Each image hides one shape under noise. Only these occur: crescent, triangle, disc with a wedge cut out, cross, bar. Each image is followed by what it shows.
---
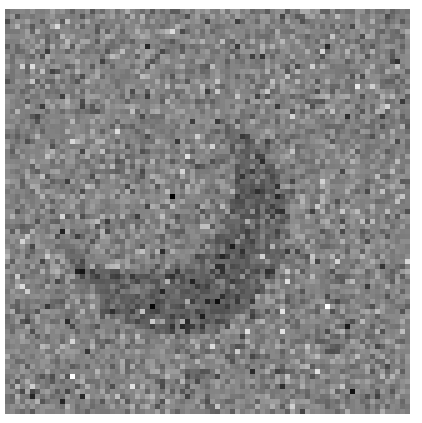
crescent
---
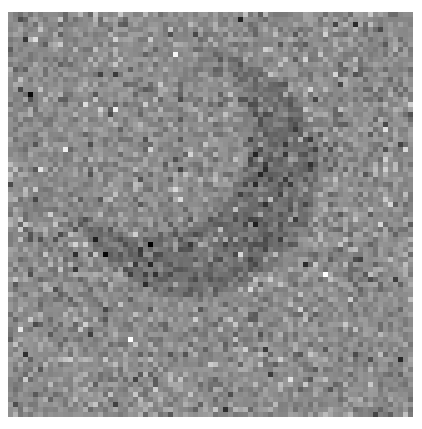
crescent
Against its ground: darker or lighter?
darker
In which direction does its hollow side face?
up and left
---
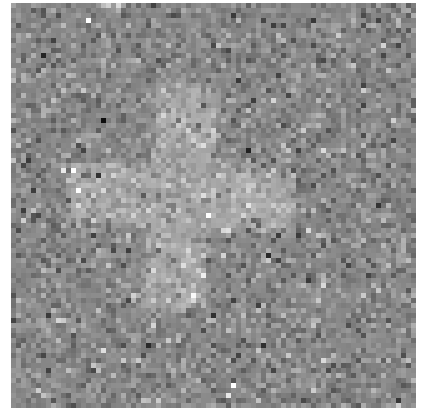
cross
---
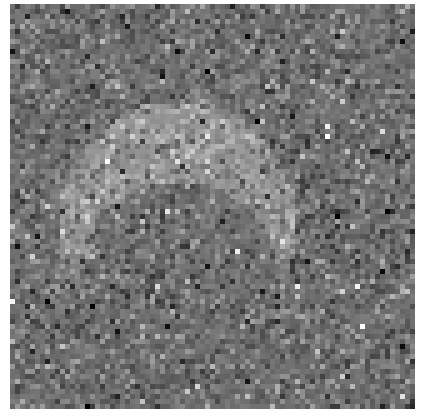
crescent
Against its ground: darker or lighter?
lighter
